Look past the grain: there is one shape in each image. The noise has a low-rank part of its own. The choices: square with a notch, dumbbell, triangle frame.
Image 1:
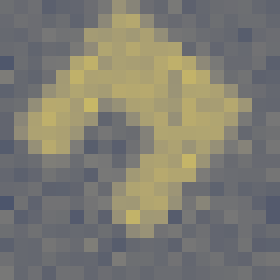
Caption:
light square with a notch
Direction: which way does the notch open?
down and left
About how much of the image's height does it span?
nearly all
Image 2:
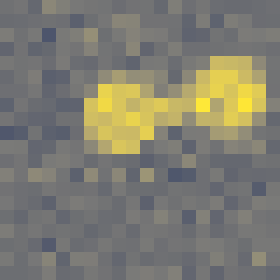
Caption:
light dumbbell
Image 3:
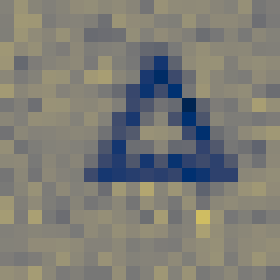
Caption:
dark triangle frame
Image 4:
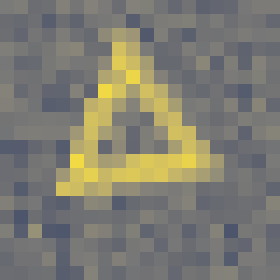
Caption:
light triangle frame
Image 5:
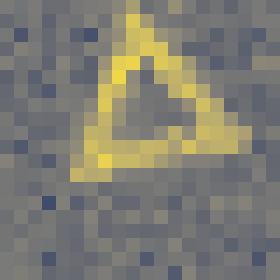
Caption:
light triangle frame
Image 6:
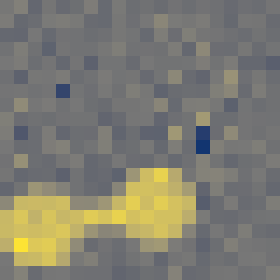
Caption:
light dumbbell
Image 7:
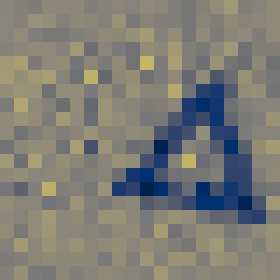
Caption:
dark triangle frame
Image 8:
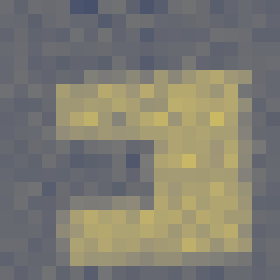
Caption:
light square with a notch
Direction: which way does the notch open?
left
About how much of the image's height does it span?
two thirds
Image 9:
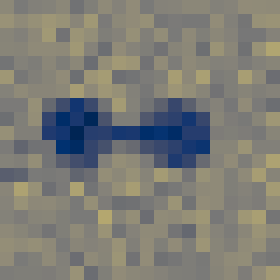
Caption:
dark dumbbell
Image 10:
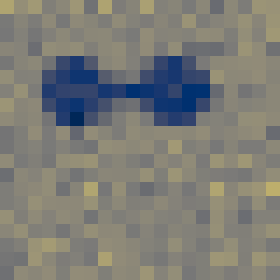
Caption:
dark dumbbell
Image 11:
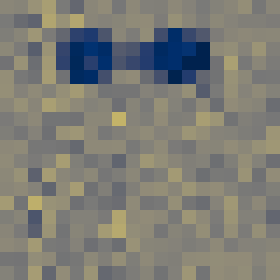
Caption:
dark dumbbell
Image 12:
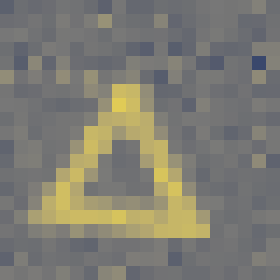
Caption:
light triangle frame
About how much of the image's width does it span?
two thirds
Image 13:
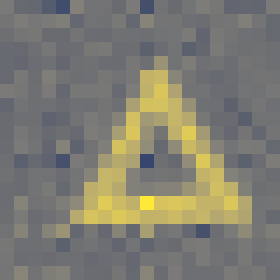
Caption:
light triangle frame
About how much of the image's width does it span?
two thirds
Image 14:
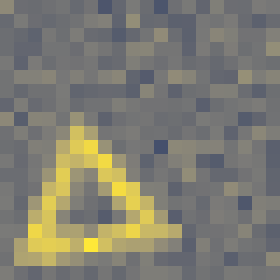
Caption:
light triangle frame
